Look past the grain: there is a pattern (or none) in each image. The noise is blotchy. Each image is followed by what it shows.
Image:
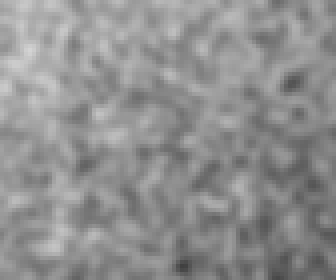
a smooth slope
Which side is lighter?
top left
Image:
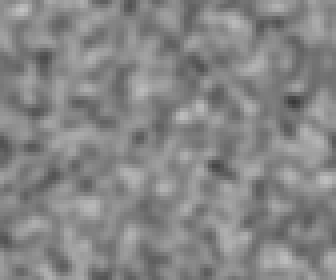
only noise
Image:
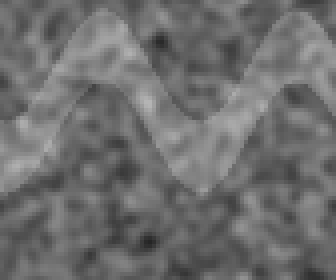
a wavy band
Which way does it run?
left to right
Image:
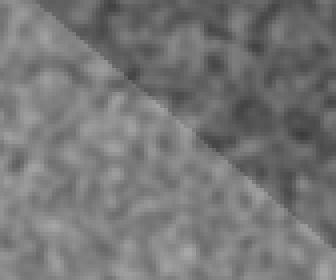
a sharp edge
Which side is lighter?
bottom left
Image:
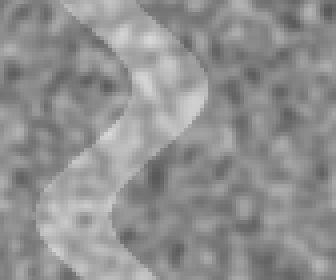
a wavy band
